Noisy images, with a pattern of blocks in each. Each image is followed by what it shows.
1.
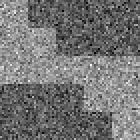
the same after a half turn
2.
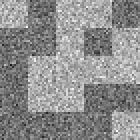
mirrored about the diagonal from the bottom left
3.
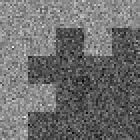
mirrored about the diagonal from the top left
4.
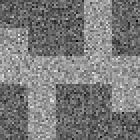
the same after a half turn
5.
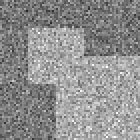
mirrored about the diagonal from the top left
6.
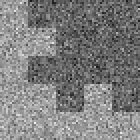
mirrored about the diagonal from the bottom left
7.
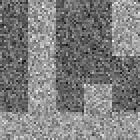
no symmetry
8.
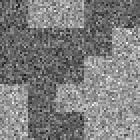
no symmetry
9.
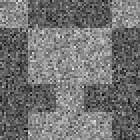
left and right mirror each other
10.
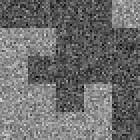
mirrored about the diagonal from the bottom left
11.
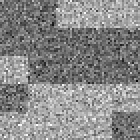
no symmetry
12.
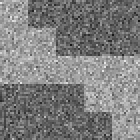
the same after a half turn
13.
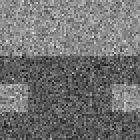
left and right mirror each other
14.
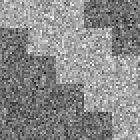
mirrored about the diagonal from the bottom left
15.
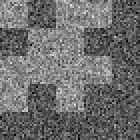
mirrored about the diagonal from the top left
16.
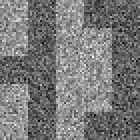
top and bottom mirror each other
